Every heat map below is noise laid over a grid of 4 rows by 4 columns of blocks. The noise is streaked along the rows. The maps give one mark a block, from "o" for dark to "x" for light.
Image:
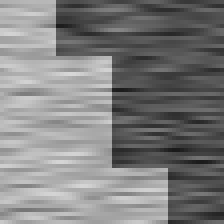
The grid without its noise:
x o o o
x x o o
x x o o
x x x o
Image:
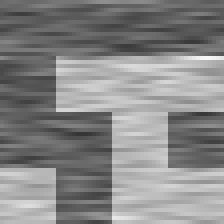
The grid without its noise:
o o o o
o x x x
o o x o
x o x x
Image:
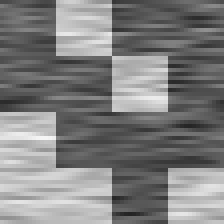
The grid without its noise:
o x o o
o o x o
x o o o
x x o x
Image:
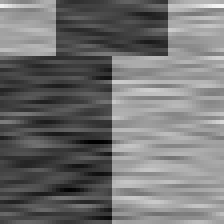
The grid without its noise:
x o o x
o o x x
o o x x
o o x x
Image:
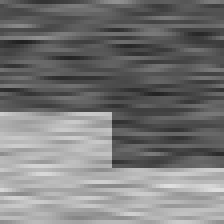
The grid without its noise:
o o o o
o o o o
x x o o
x x x x
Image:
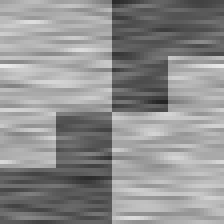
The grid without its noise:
x x o o
x x o x
x o x x
o o x x
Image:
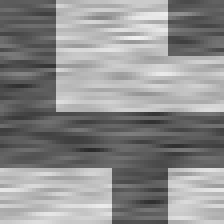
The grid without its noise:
o x x o
o x x x
o o o o
x x o x
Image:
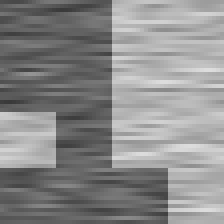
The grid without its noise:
o o x x
o o x x
x o x x
o o o x
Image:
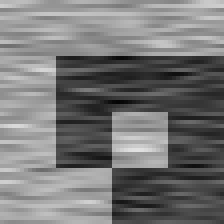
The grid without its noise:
x x x x
x o o o
x o x o
x x o o
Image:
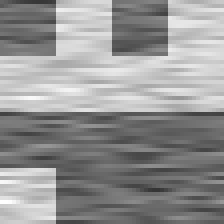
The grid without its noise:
o x o x
x x x x
o o o o
x o o o
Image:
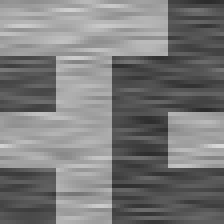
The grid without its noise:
x x x o
o x o o
x x o x
o x o o
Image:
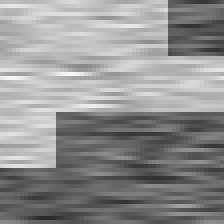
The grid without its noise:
x x x o
x x x x
x o o o
o o o o
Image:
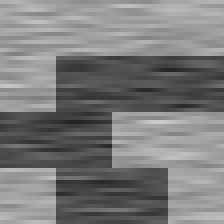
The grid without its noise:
x x x x
x o o o
o o x x
x o o x
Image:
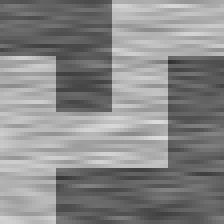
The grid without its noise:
o o x x
x o x o
x x x o
x o o o
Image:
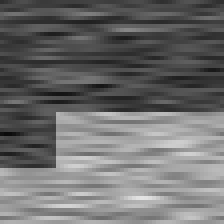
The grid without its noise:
o o o o
o o o o
o x x x
x x x x
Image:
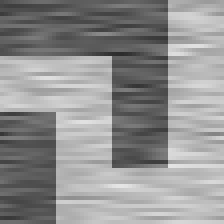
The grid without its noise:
o o o x
x x o x
o x o x
o x x x
